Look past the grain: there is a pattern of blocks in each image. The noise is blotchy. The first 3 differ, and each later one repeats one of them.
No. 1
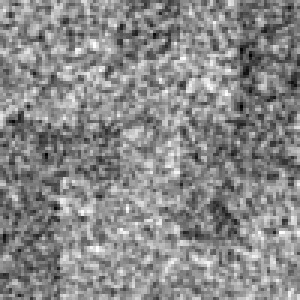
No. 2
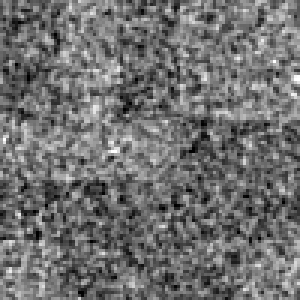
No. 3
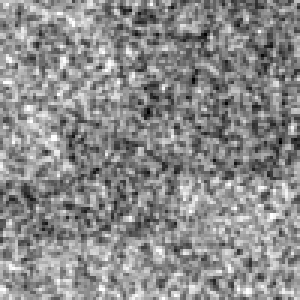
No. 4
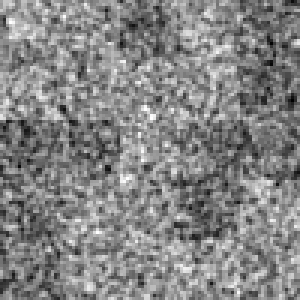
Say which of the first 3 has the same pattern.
1
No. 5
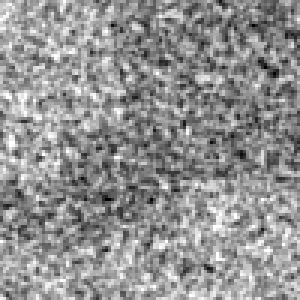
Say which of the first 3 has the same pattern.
3
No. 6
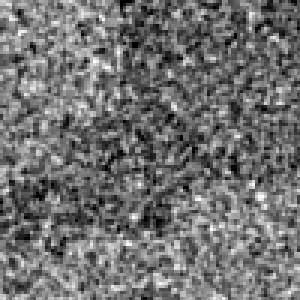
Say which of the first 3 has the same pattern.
3
